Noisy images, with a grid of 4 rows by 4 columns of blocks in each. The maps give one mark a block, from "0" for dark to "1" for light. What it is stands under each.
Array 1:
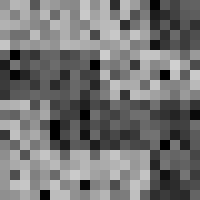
1110
0011
1000
1110
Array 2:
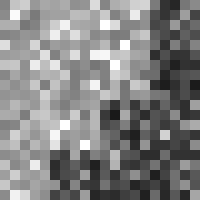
1110
1110
1100
1000
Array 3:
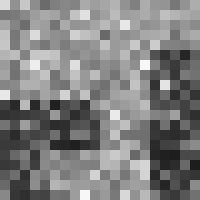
1111
1110
0010
0110
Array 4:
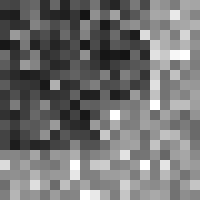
0001
0001
0011
1111
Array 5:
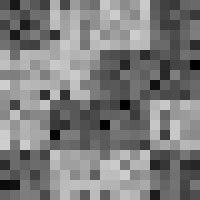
0110
1100
1001
0110
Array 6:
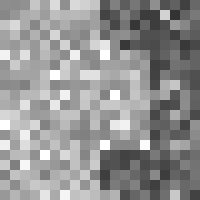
1100
1110
1110
1100
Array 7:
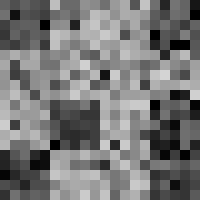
0110
1111
1010
0110
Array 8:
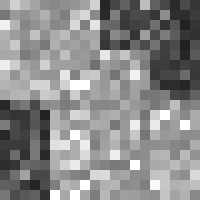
1100
1110
0111
0111
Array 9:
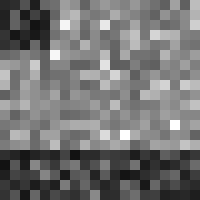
0111
1111
1111
0000
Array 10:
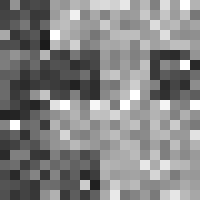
0111
0010
0111
0011
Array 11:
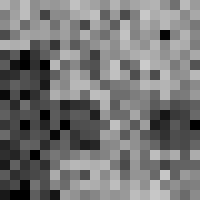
1111
0111
0010
0111
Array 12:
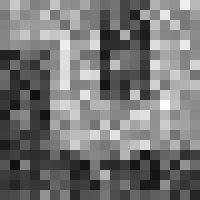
1101
0101
0111
0000
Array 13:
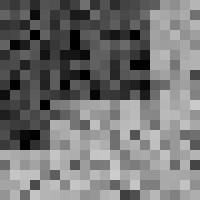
0001
0001
0111
1111
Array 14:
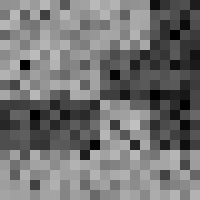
1110
1100
0010
1111
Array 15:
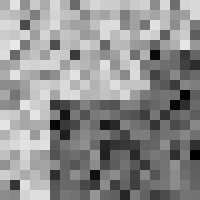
1111
1110
1000
1000
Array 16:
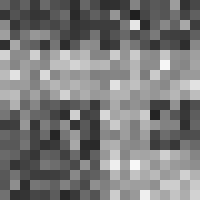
0000
1111
0010
0011
